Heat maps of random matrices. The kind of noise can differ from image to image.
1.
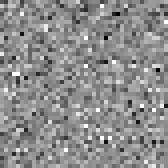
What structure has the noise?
heavy tails
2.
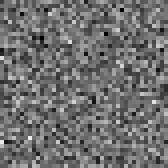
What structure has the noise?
independent entries
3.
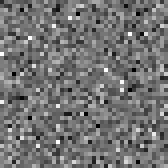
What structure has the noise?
heavy tails
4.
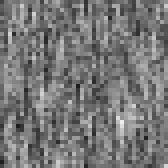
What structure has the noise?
streaked along the columns
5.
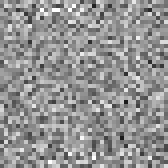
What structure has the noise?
low rank plus noise
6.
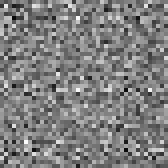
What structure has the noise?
low rank plus noise
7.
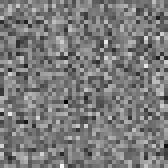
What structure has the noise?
low rank plus noise
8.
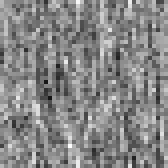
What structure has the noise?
streaked along the columns
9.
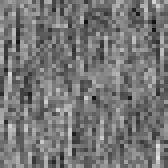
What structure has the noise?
streaked along the columns
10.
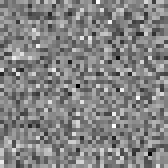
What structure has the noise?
low rank plus noise
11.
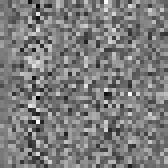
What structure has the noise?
columns of uneven size
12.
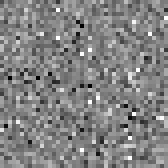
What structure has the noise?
heavy tails
